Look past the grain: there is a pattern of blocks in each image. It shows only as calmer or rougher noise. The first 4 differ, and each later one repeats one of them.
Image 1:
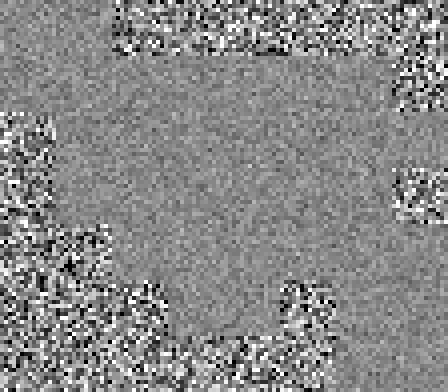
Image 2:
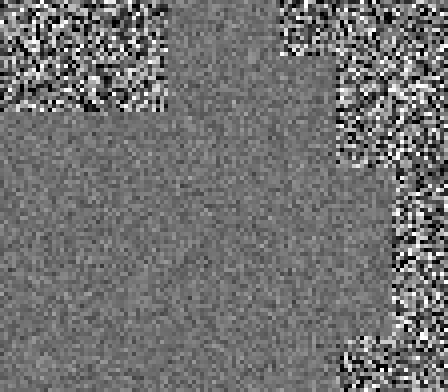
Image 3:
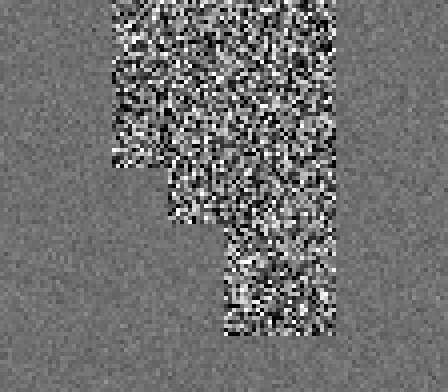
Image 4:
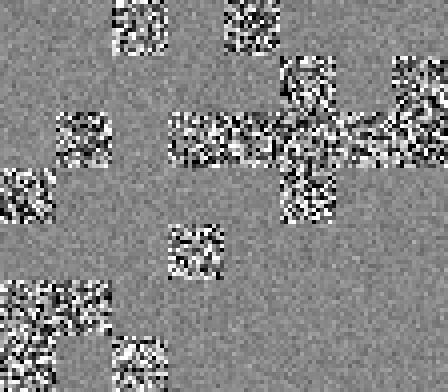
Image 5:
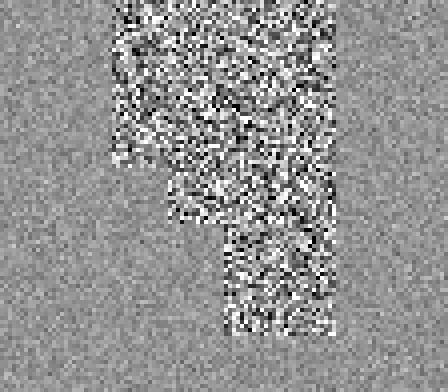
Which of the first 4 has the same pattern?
3
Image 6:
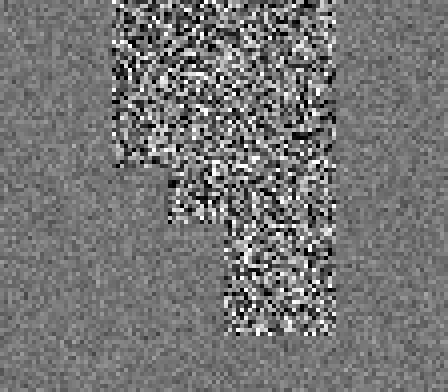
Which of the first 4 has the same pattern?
3
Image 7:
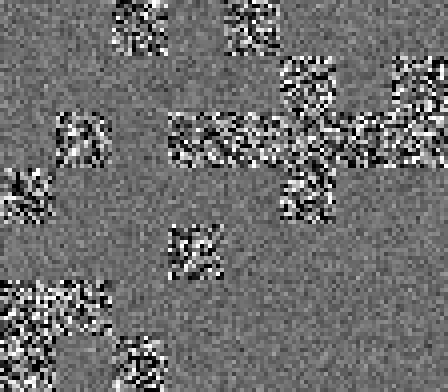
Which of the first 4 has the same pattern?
4
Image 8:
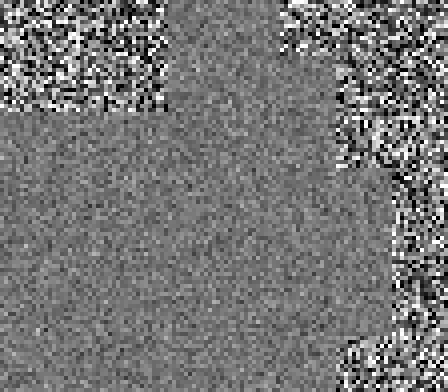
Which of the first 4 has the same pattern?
2
